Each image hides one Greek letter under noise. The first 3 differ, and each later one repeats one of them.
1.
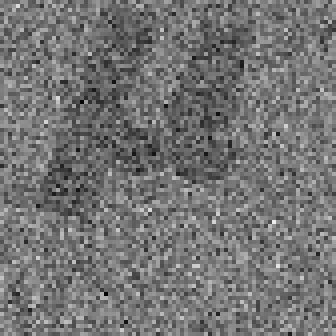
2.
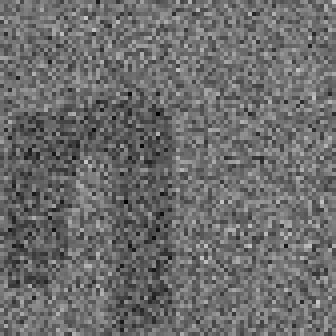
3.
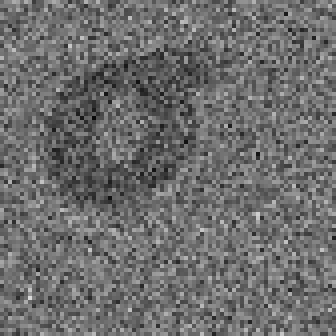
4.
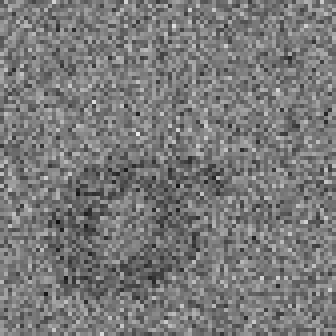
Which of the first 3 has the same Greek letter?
3
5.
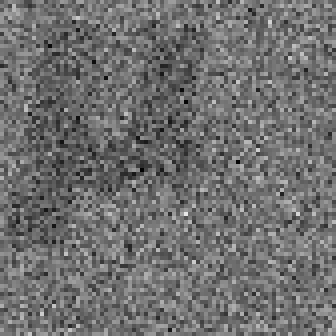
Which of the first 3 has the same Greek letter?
1
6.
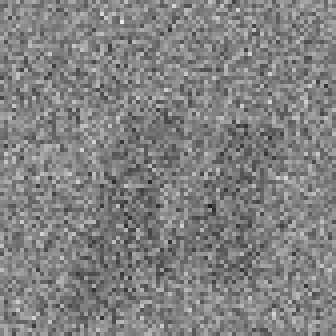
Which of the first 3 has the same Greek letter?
1
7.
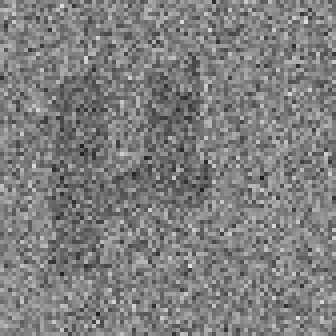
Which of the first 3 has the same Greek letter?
1
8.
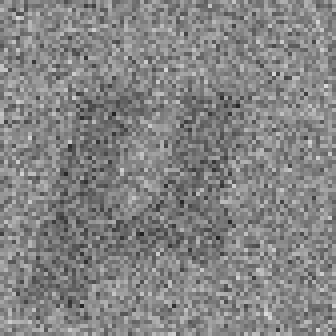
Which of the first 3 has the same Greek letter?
1
